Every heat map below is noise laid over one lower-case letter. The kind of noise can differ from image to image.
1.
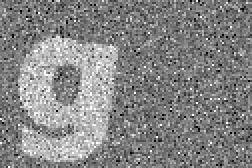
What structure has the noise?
heavy tails
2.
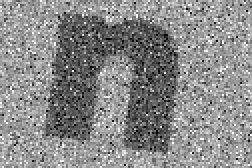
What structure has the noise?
heavy tails
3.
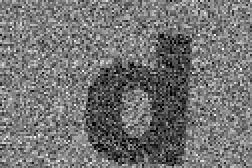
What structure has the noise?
low rank plus noise
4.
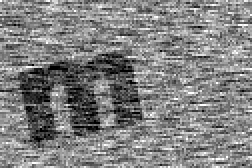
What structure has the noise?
streaked along the rows
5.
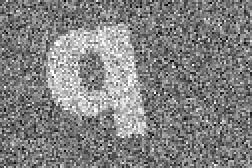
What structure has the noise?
independent entries
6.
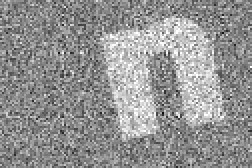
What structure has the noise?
low rank plus noise
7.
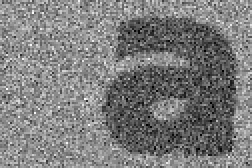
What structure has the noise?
independent entries
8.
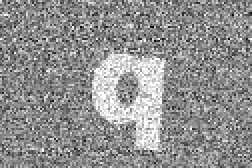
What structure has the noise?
rows of uneven size
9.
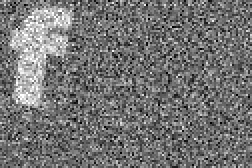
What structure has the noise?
low rank plus noise
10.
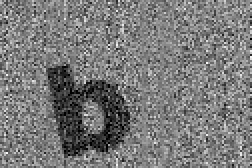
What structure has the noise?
columns of uneven size
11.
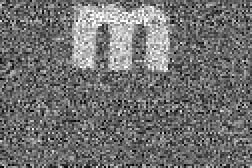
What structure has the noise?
rows of uneven size
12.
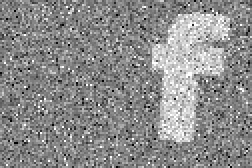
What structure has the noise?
heavy tails
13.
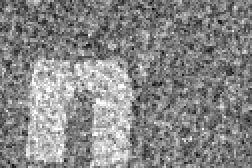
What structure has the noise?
blotchy
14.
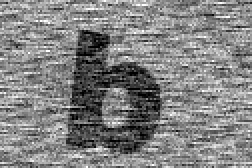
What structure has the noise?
streaked along the rows
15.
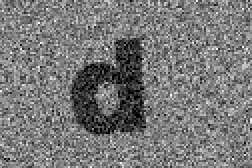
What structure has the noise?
low rank plus noise
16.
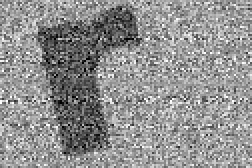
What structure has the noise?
rows of uneven size
